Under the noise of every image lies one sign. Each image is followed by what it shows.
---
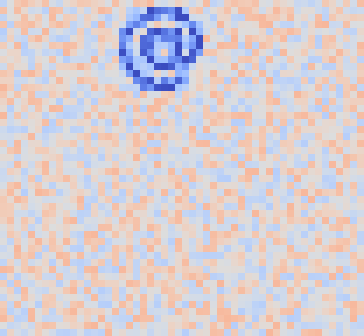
at sign
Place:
top middle
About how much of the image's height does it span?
a quarter
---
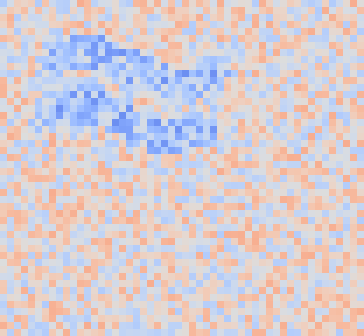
approximately sign
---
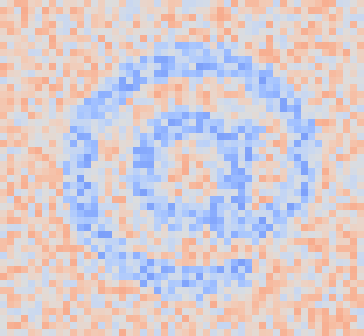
at sign
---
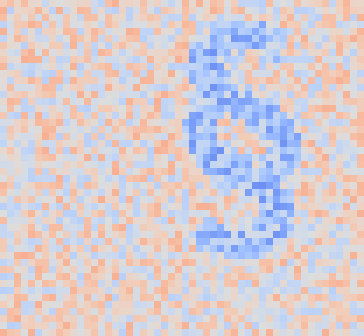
section sign
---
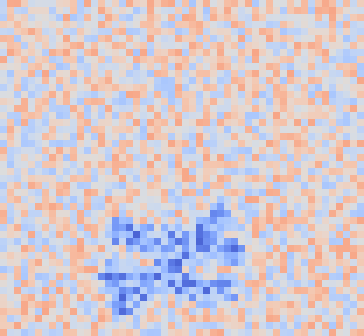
not-equal sign
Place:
bottom middle
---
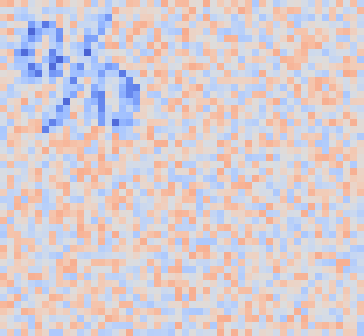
percent sign
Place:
top left
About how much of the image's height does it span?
a third
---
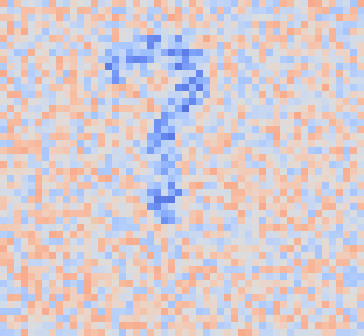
question mark
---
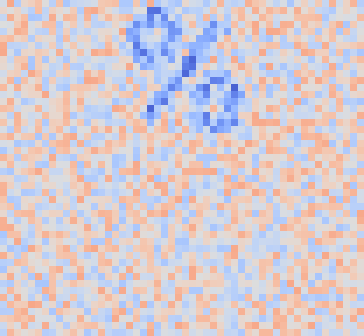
percent sign
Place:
top middle
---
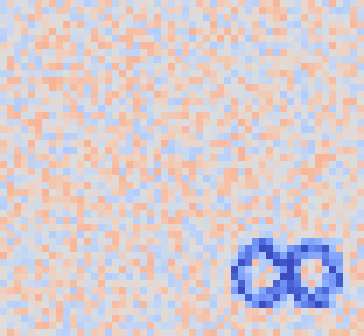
infinity sign
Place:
bottom right
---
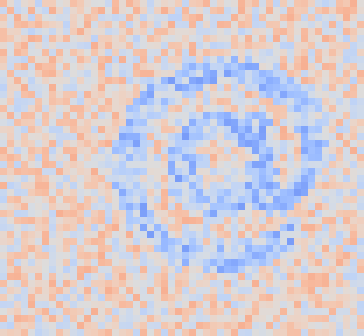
at sign
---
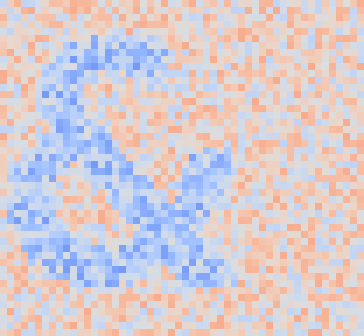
ampersand
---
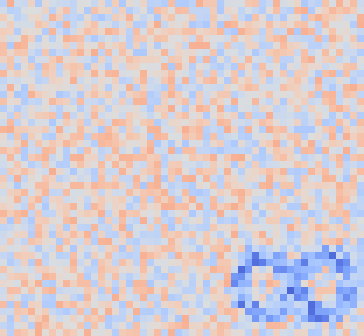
infinity sign
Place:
bottom right
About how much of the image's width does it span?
a third
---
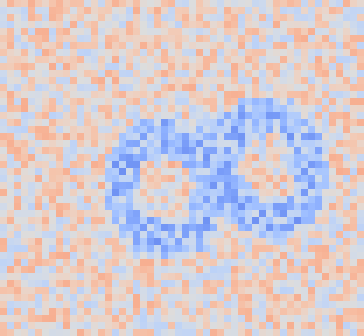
infinity sign
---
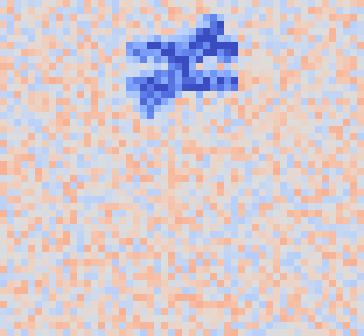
not-equal sign
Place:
top middle
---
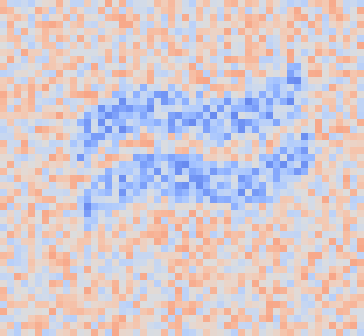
approximately sign
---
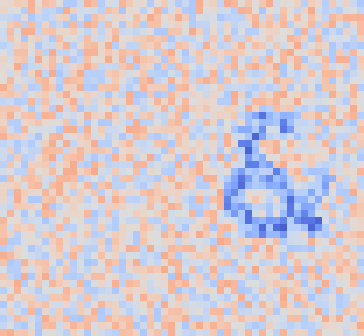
ampersand
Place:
middle right
